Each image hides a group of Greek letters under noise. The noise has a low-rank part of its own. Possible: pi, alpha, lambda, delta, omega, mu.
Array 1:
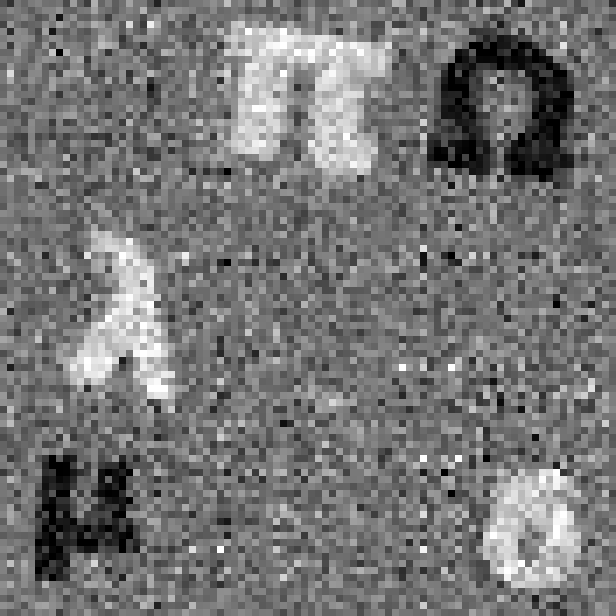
top middle: light pi; top right: dark omega; middle left: light lambda; bottom left: dark mu; bottom right: light delta
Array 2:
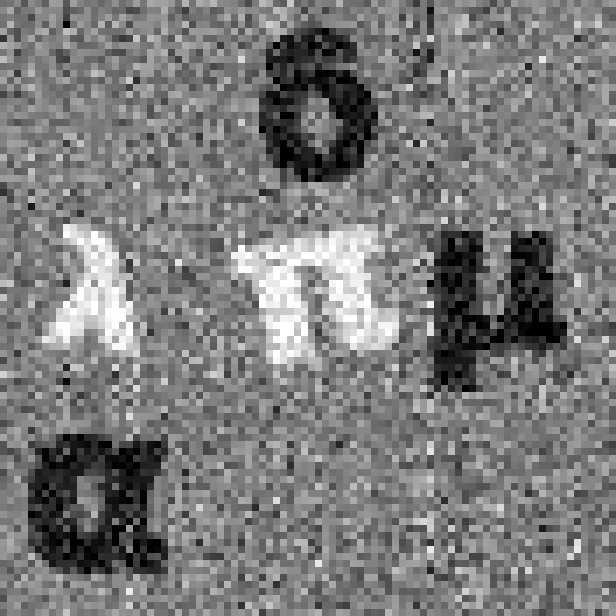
top middle: dark delta; middle left: light lambda; centre: light pi; middle right: dark mu; bottom left: dark alpha
